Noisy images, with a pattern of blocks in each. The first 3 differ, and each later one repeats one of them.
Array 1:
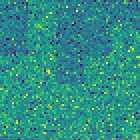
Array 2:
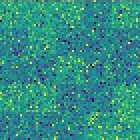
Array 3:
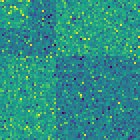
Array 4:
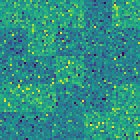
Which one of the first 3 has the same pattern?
2
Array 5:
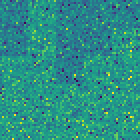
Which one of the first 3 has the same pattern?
1
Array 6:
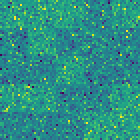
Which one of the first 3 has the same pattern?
2
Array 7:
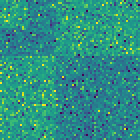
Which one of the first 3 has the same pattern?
3
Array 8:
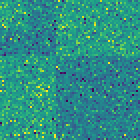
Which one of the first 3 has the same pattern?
3
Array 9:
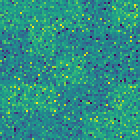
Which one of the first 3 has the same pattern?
2
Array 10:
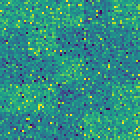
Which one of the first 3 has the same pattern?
2
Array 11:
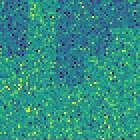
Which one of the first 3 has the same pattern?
1
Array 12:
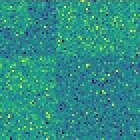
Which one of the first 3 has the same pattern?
3
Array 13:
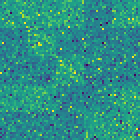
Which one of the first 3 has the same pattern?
2
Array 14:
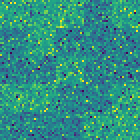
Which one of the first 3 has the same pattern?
2
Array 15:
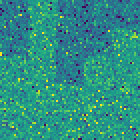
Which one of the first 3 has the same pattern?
1
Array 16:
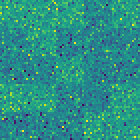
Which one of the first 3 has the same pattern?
2
